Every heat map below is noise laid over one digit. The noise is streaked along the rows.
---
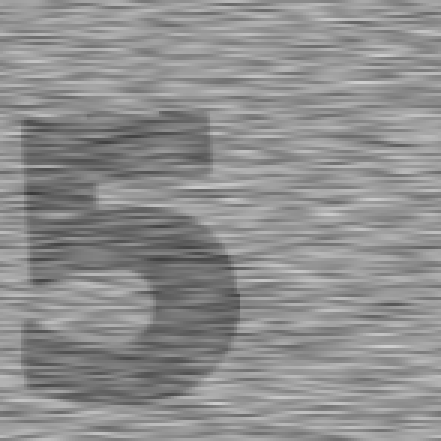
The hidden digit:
5
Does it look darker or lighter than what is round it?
darker
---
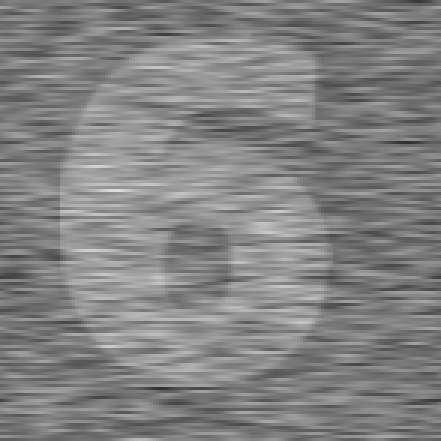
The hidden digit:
6
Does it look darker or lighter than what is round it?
lighter
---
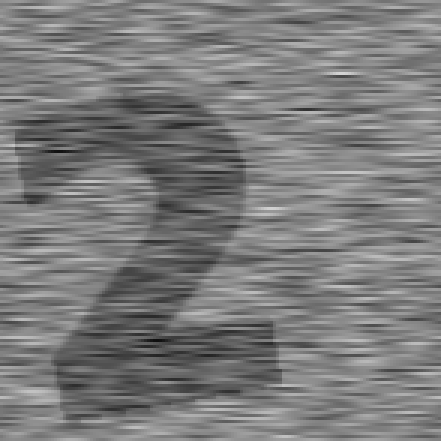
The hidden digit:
2
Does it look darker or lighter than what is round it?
darker
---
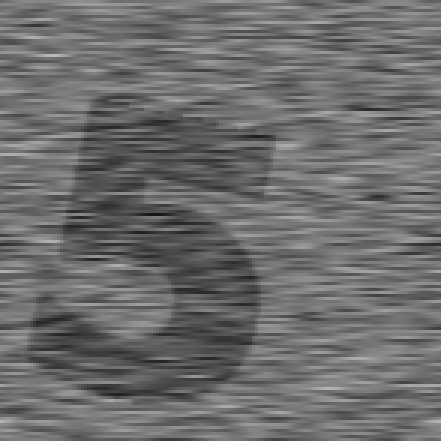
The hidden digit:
5
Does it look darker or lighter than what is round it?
darker
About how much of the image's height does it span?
two thirds
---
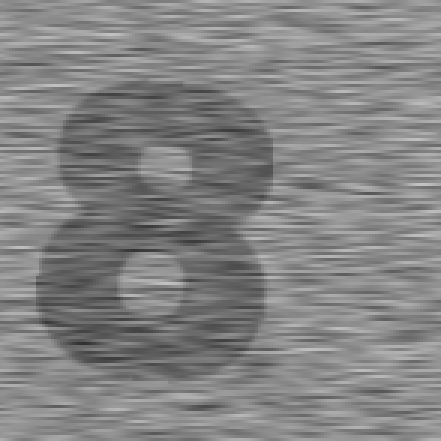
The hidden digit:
8
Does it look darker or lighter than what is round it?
darker
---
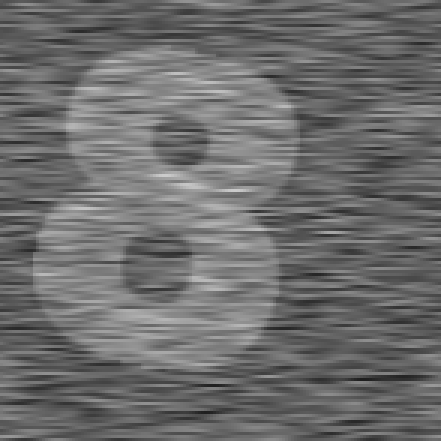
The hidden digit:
8
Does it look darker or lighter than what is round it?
lighter
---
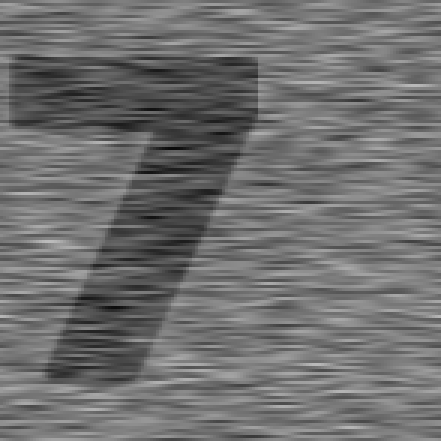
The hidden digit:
7
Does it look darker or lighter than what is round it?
darker
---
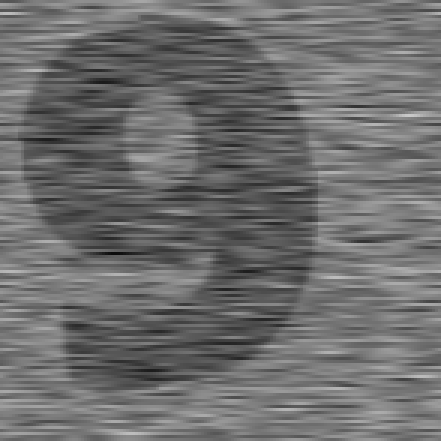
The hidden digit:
9
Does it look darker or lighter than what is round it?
darker
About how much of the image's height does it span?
nearly all
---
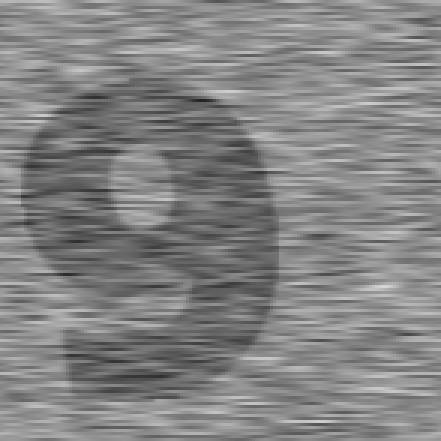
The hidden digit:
9
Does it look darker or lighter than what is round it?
darker
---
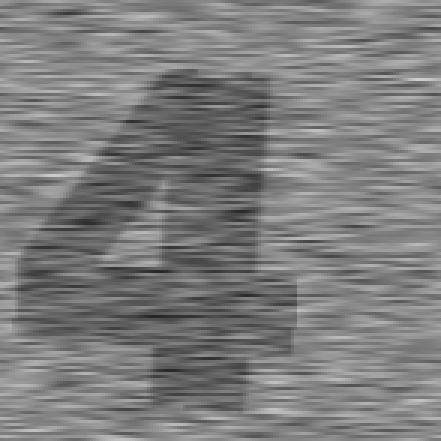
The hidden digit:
4
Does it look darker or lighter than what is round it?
darker
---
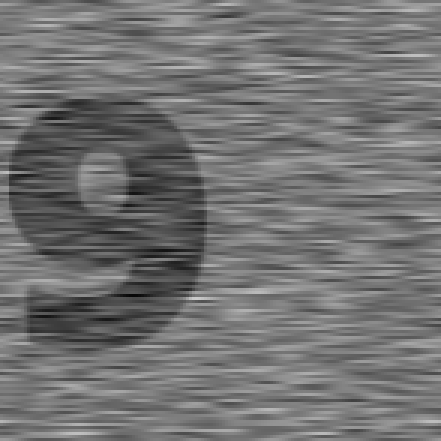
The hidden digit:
9
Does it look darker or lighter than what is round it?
darker
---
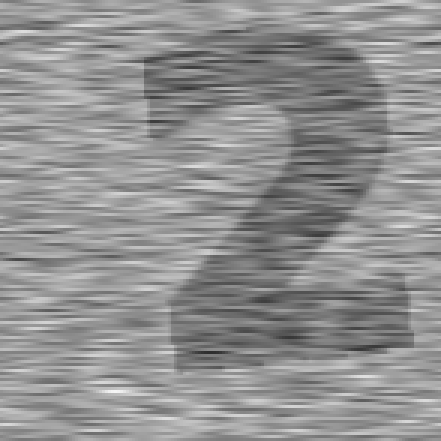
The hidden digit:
2
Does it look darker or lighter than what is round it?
darker
